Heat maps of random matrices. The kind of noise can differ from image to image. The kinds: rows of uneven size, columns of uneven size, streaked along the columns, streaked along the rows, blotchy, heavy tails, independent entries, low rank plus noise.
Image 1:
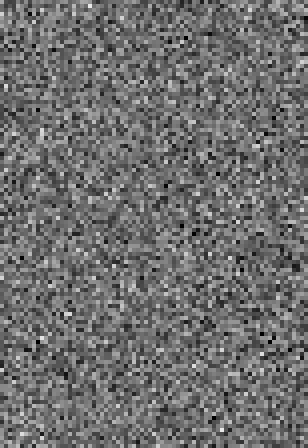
independent entries
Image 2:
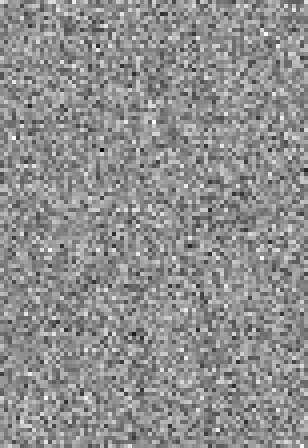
independent entries
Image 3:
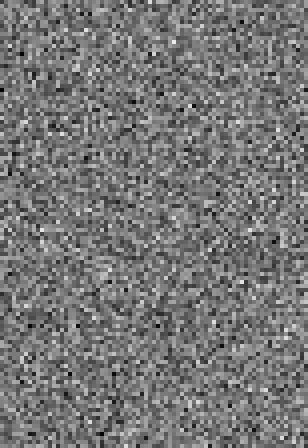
independent entries
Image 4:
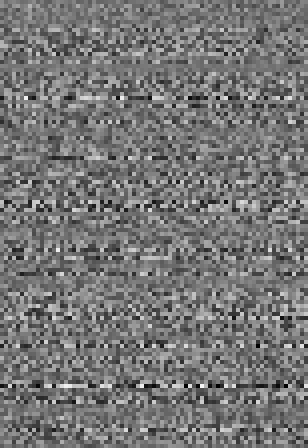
rows of uneven size
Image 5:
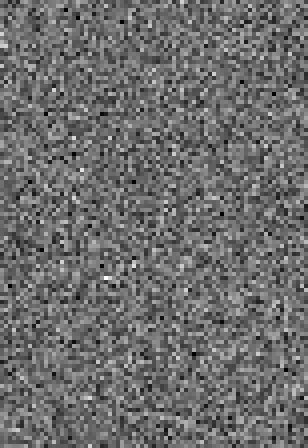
independent entries
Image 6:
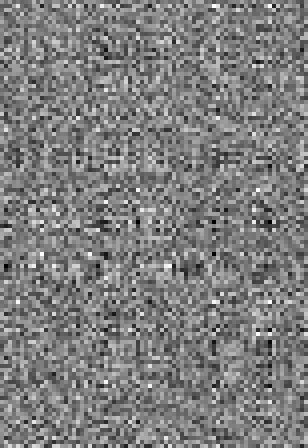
low rank plus noise
